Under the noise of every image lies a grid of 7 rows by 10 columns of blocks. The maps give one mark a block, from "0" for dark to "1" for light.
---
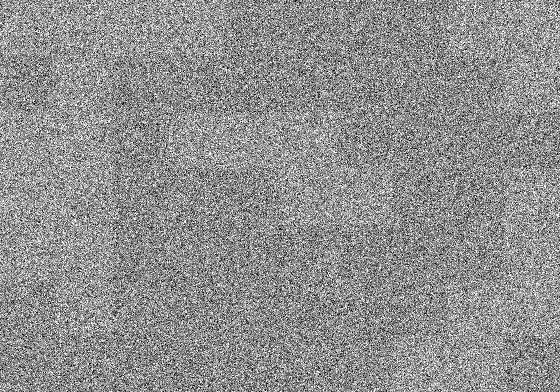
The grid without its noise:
1111000011
0100000001
1101110000
1100011001
1100000001
0100000011
0000000110
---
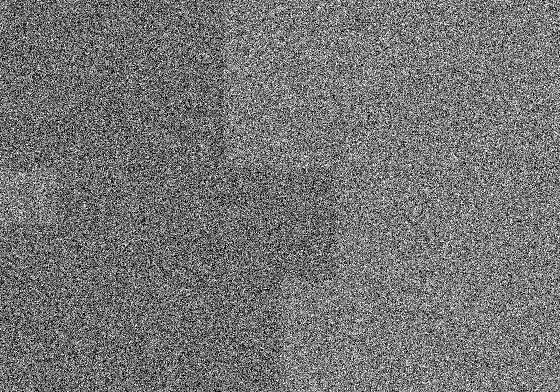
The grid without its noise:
0000111111
0000111111
0000111111
1000001111
0000001111
0000011111
0000011111
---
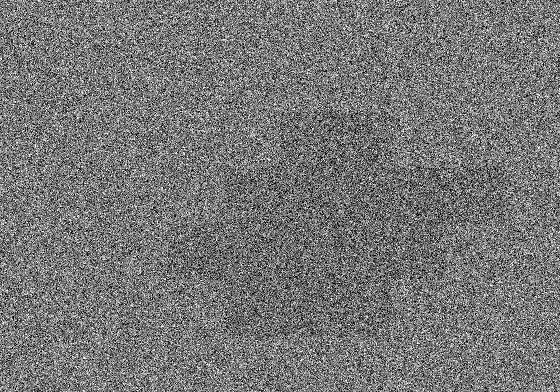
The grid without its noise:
1111111111
1111111111
1111100111
1111000001
1110000011
1111000111
1111111111
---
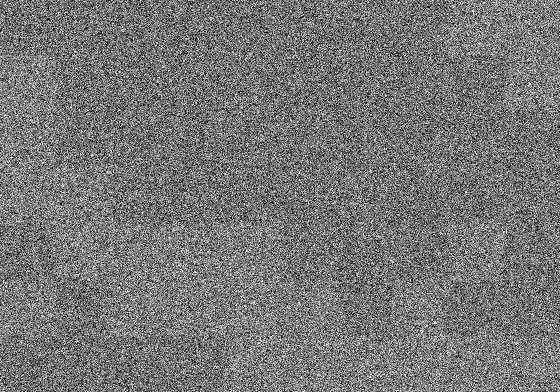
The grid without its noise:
0000000011
1000000001
1000000000
1100000000
0111100010
1011110100
0000111111
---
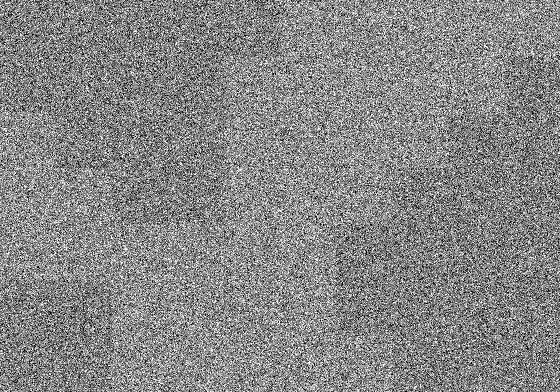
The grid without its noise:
0000011111
0000111110
1000111100
1100111000
1111110000
0011110000
0011111000
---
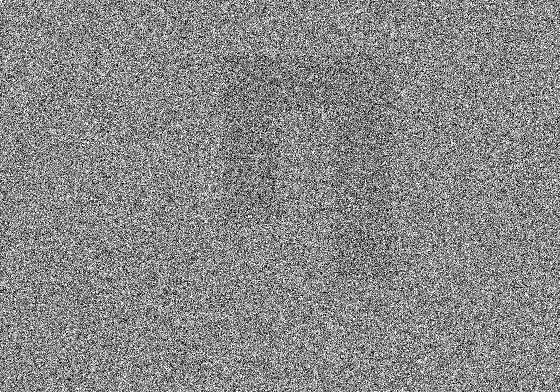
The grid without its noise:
1111111111
1111000111
1111010111
1111010111
1111110111
1111111111
1111111111
